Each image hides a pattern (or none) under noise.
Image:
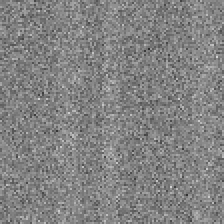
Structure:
bands of columns
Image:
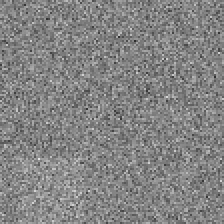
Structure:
one block
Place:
bottom left
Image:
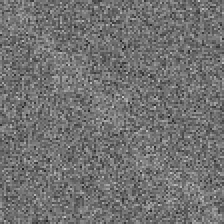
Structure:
blocks along the diagonal
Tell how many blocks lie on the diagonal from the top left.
7
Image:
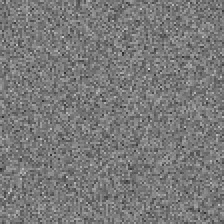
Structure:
only noise
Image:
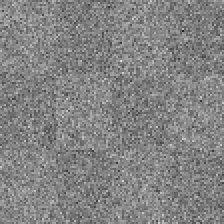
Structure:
a checkerboard
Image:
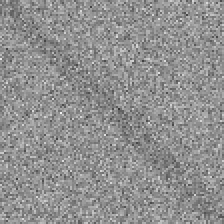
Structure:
a diagonal band
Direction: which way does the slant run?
top left to bottom right
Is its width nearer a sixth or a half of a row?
a sixth
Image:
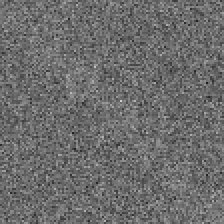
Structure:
blocks along the diagonal
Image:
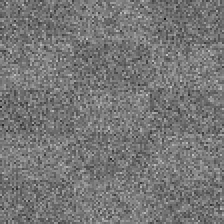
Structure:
a checkerboard
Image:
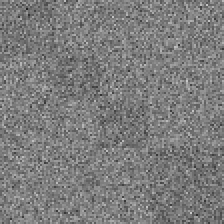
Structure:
blocks along the diagonal
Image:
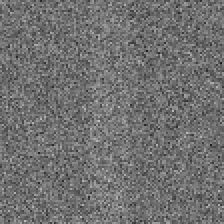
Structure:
one band of columns
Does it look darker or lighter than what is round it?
lighter
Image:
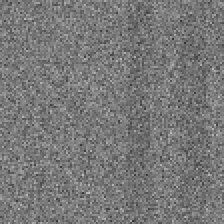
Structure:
bands of columns
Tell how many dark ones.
2
